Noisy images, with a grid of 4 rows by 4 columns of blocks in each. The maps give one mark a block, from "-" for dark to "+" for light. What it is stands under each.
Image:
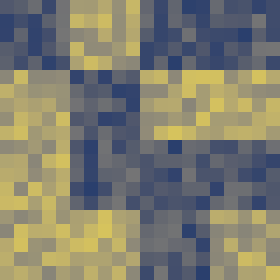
- + - -
+ - + +
+ - - -
+ + - +
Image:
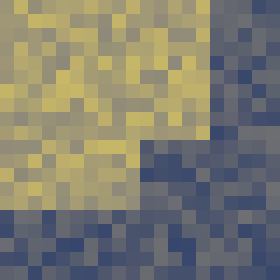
+ + + -
+ + + -
+ + - -
- - - -
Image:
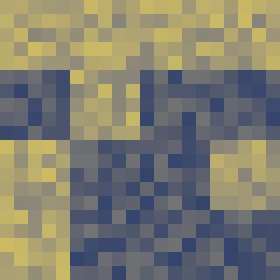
+ + + +
- + - -
+ - - +
+ - - -
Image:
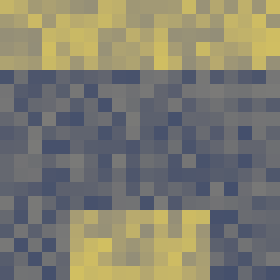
+ + + +
- - - -
- - - -
- + + -
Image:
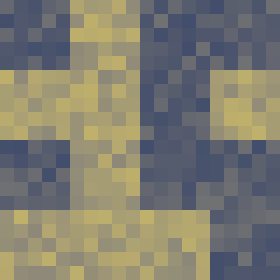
- + - -
+ + - +
- + - -
+ + + -
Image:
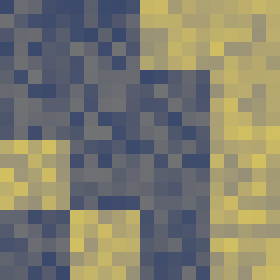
- - + +
- - - +
+ - - +
- + - +
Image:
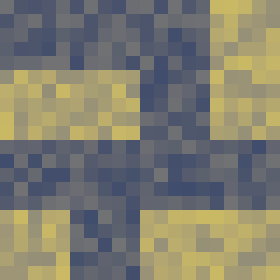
- - - +
+ + - +
- - - -
+ - + +
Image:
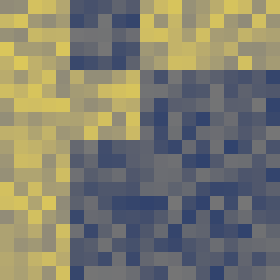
+ - + +
+ + - -
+ - - -
+ - - -
